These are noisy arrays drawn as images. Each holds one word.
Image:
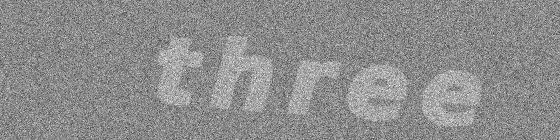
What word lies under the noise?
three
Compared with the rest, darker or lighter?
lighter
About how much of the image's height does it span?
two thirds
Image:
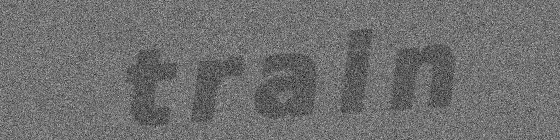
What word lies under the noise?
train
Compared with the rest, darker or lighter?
darker
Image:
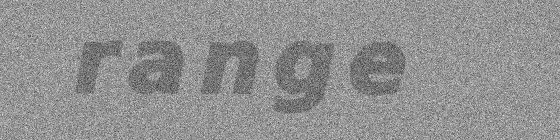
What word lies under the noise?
range
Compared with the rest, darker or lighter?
darker
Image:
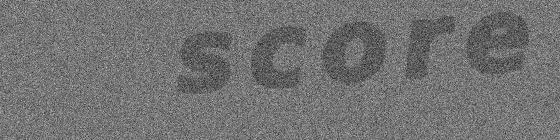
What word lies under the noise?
score
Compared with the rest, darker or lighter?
darker
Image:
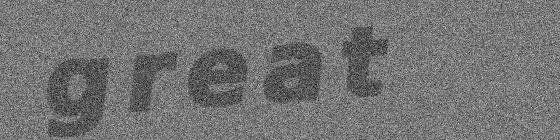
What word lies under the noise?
great
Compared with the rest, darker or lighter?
darker
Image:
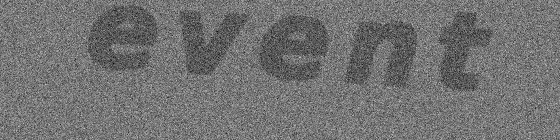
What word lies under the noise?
event
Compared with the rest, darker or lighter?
darker
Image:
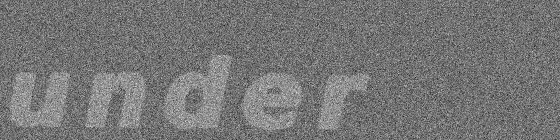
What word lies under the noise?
under
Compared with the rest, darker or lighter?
lighter
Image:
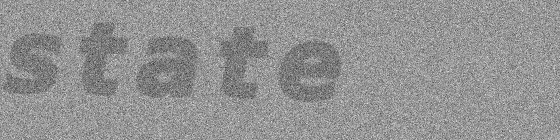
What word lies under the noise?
state
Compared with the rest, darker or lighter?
darker
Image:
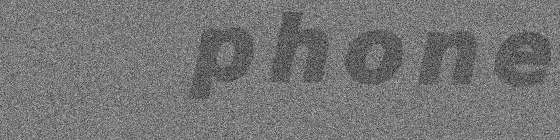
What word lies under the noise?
phone
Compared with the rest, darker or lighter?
darker
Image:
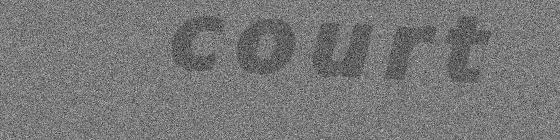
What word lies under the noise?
court
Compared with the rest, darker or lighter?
darker
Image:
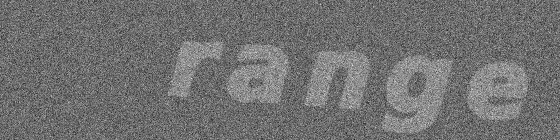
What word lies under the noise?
range
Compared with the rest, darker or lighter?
lighter
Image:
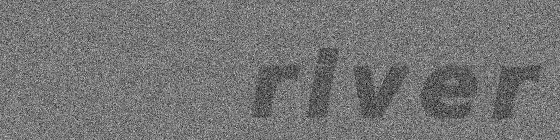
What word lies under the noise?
river
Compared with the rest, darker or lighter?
darker
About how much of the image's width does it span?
half
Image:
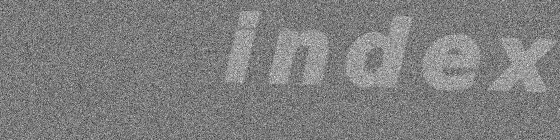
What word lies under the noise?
index
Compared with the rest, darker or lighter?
lighter
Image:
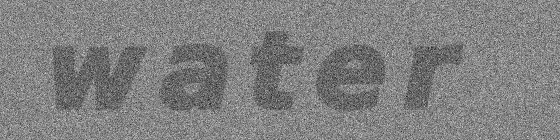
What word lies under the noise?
water
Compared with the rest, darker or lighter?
darker
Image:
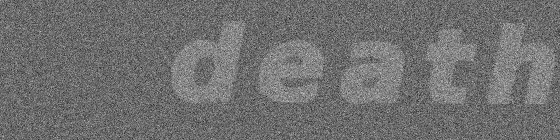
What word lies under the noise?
death
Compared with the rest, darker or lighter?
lighter
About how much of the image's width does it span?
two thirds
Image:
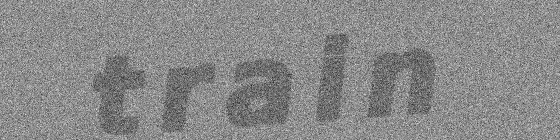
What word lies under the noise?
train
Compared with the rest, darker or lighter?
darker
